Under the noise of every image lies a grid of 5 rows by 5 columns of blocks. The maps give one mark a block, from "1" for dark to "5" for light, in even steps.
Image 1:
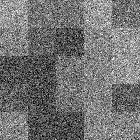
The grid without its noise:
53353
42145
11345
21342
41144
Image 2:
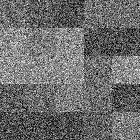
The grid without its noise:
32133
54511
55535
23431
11124
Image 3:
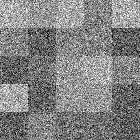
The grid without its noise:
54535
31331
12453
51441
13221
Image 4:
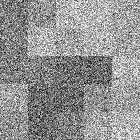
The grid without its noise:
23554
25454
22115
41134
31245
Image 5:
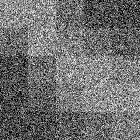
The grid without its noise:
55311
35432
13554
12455
11234
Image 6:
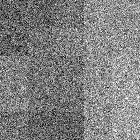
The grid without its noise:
11244
12344
32245
32245
21145
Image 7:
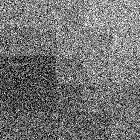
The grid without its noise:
44455
33445
11344
11233
22223
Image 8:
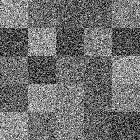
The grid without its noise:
53224
15141
31325
25424
53421
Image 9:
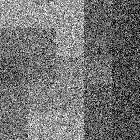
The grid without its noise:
55521
33521
23431
34421
35521
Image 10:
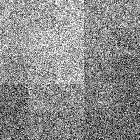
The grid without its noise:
44533
45532
34521
13321
12211
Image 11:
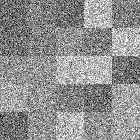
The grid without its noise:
12152
12325
33551
43214
13534
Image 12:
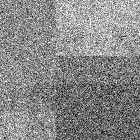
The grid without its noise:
33555
33454
33222
32111
43111
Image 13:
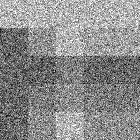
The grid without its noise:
55555
13544
11211
12322
13533
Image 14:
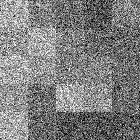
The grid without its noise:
53213
45322
54332
42542
52111
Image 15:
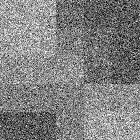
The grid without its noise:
55211
55321
44421
33344
11355
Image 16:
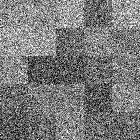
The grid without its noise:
44525
55243
41123
23314
12422
